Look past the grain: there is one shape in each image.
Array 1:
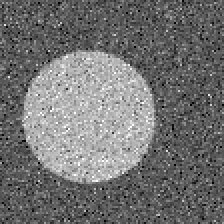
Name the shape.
disc
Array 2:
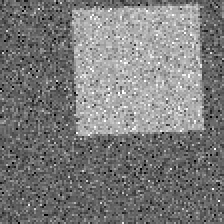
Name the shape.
square
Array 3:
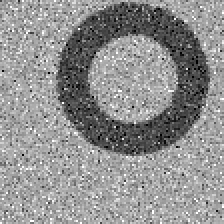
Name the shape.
ring
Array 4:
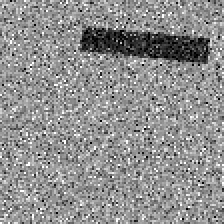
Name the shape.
bar
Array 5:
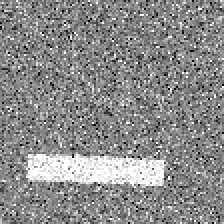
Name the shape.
bar
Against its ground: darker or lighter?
lighter
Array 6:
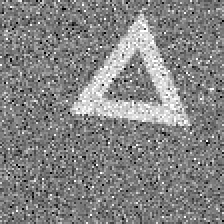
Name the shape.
triangle frame
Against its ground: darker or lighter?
lighter
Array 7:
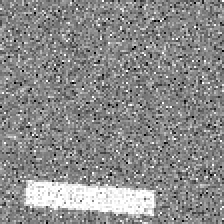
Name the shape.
bar
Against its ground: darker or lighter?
lighter
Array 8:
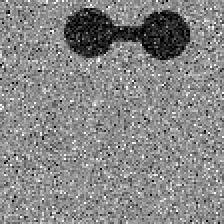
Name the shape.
dumbbell
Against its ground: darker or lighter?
darker
